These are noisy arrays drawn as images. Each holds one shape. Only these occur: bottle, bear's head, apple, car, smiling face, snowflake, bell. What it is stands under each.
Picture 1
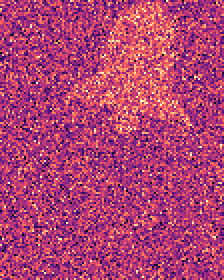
bell
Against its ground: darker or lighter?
lighter
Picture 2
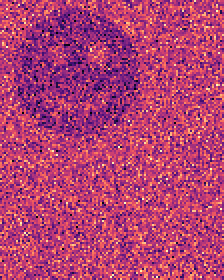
smiling face
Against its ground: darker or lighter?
darker
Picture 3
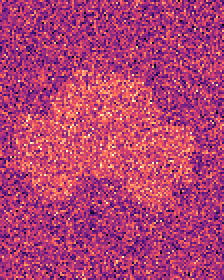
car
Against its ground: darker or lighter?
lighter
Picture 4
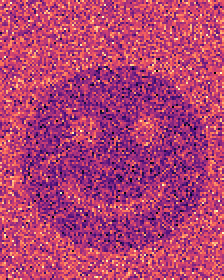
smiling face
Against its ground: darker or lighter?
darker
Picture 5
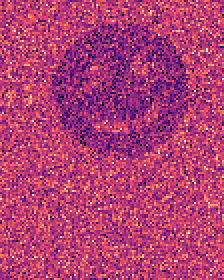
smiling face
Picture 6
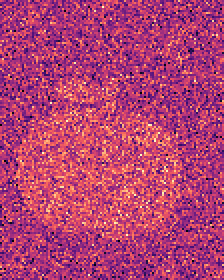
apple
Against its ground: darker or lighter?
lighter
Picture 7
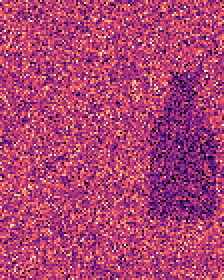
bottle
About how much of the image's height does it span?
half
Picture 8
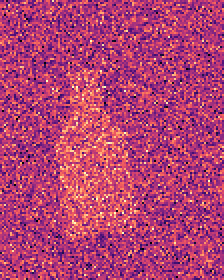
bottle
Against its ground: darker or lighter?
lighter
